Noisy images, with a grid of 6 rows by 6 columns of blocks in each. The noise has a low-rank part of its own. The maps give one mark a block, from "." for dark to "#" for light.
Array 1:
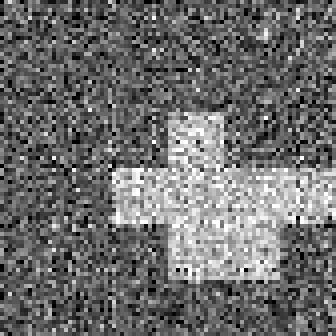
. . . . . .
. . . . . .
. . . # . .
. . # # # #
. . . # # .
. . . . . .
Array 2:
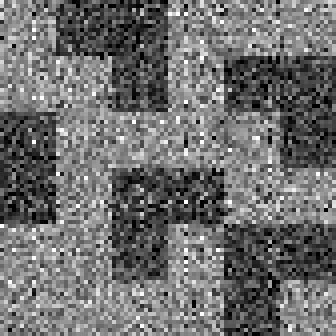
# . . # # #
# # . # . .
. # # # # .
. # . . # #
# # . # . .
# # # # . #
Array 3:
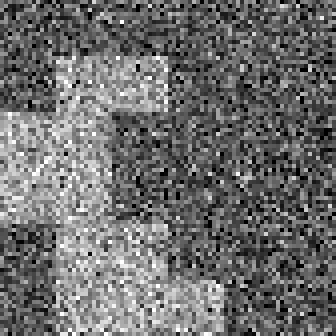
. . . . . .
. # # . . .
# # . . . .
# # . . . .
. # # . . .
. # # # . .
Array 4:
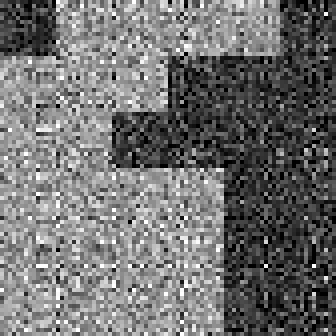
. # # # # .
# # # . . .
# # . . . .
# # # # . .
# # # # . .
# # # # . .
